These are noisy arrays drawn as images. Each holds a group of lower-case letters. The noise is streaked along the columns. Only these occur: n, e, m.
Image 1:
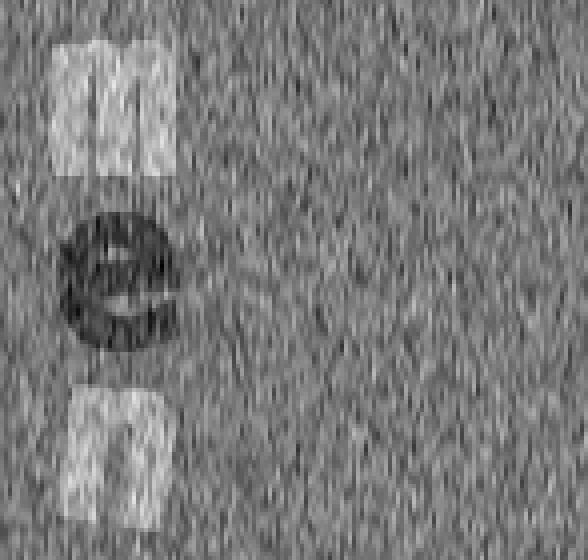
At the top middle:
nothing
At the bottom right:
nothing
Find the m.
top left
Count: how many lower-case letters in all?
3
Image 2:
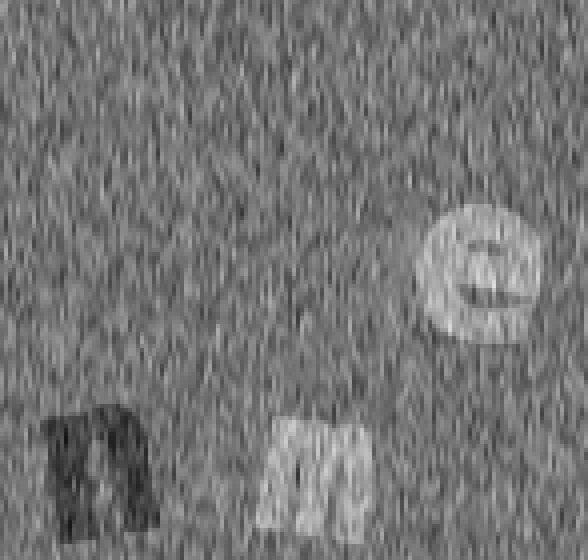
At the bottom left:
n
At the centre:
nothing
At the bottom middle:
m
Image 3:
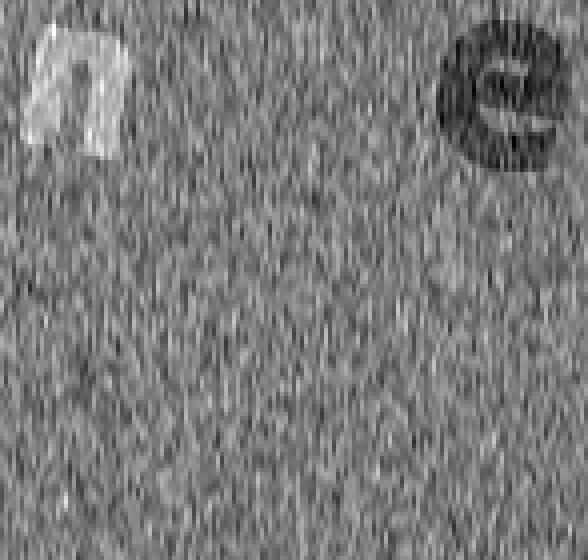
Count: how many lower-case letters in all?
2
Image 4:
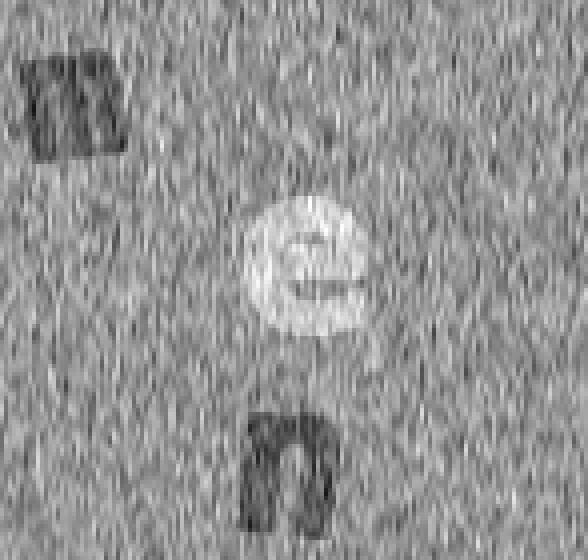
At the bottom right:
nothing
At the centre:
e
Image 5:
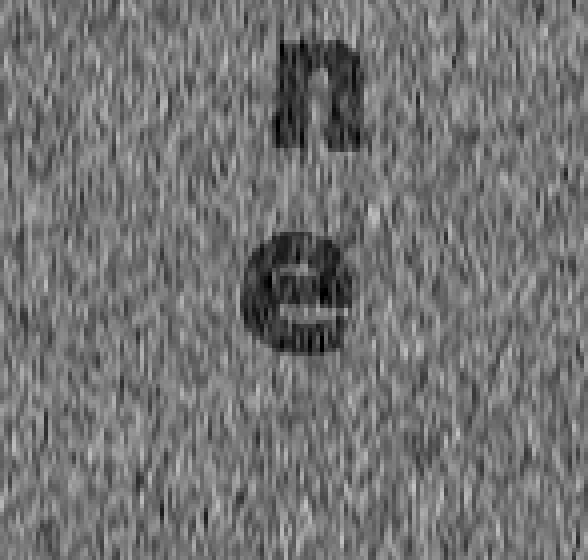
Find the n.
top middle
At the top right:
nothing
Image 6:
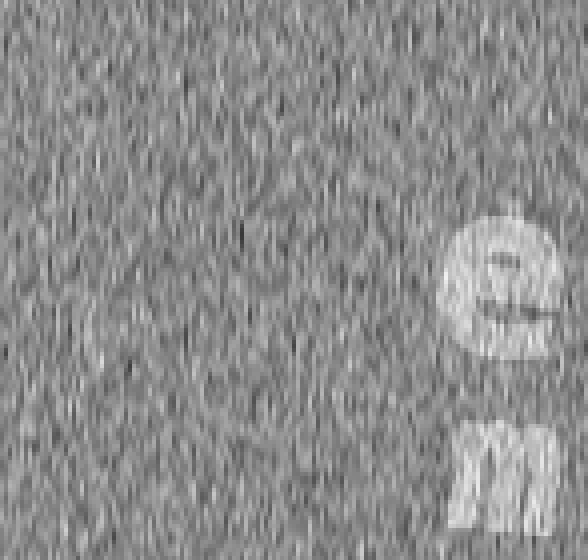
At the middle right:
e
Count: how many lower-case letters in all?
2
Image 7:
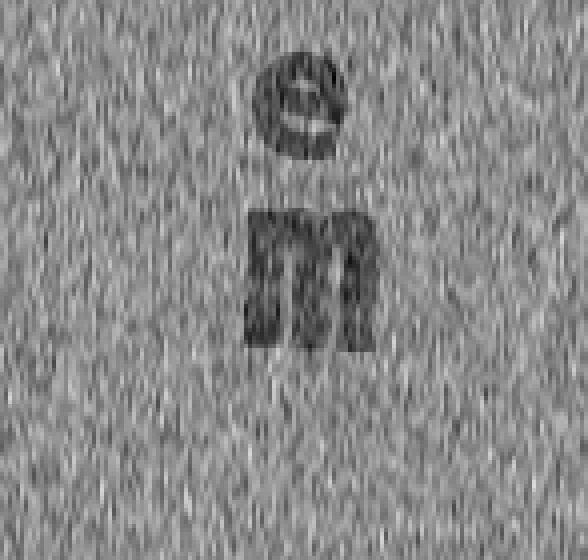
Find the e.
top middle
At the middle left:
nothing
